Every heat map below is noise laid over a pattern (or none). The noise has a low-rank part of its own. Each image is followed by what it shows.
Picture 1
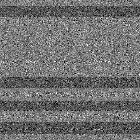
bands of rows
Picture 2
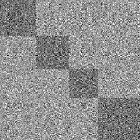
blocks along the diagonal
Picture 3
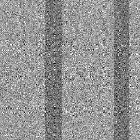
bands of columns
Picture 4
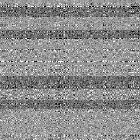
bands of rows
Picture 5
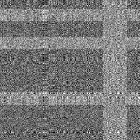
bands of rows crossing bands of columns
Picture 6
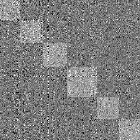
blocks along the diagonal
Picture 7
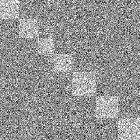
blocks along the diagonal
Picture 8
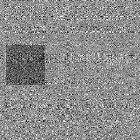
one block
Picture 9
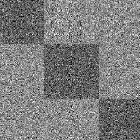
blocks along the diagonal
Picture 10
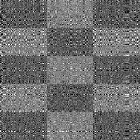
a checkerboard
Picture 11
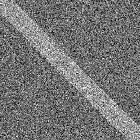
a diagonal band
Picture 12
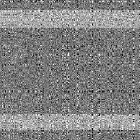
bands of rows
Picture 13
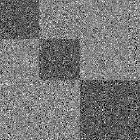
blocks along the diagonal
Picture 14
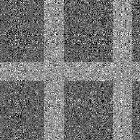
bands of rows crossing bands of columns
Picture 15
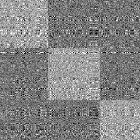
blocks along the diagonal
